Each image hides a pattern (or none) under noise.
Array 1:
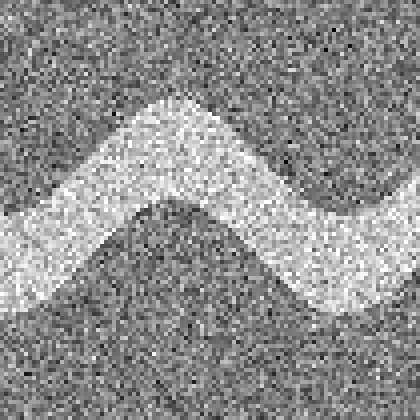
a wavy band
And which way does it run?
left to right
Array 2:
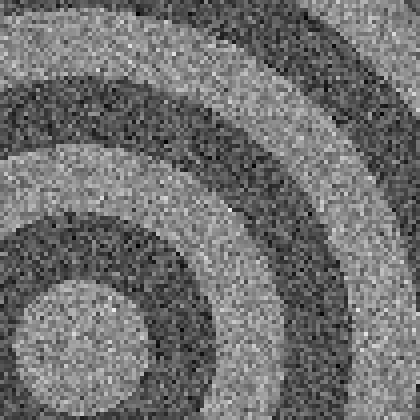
rings round one point
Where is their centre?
bottom left
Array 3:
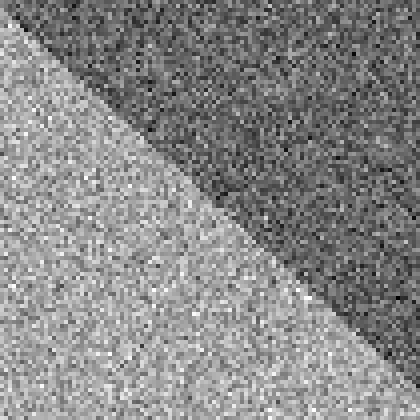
a sharp edge
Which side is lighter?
bottom left
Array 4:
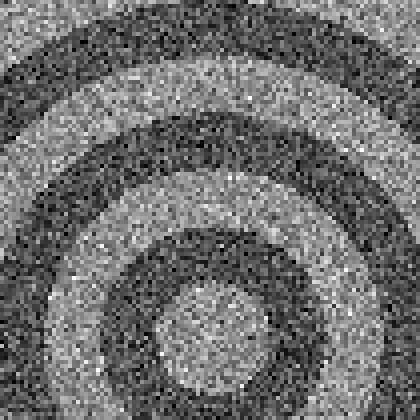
rings round one point
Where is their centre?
bottom middle
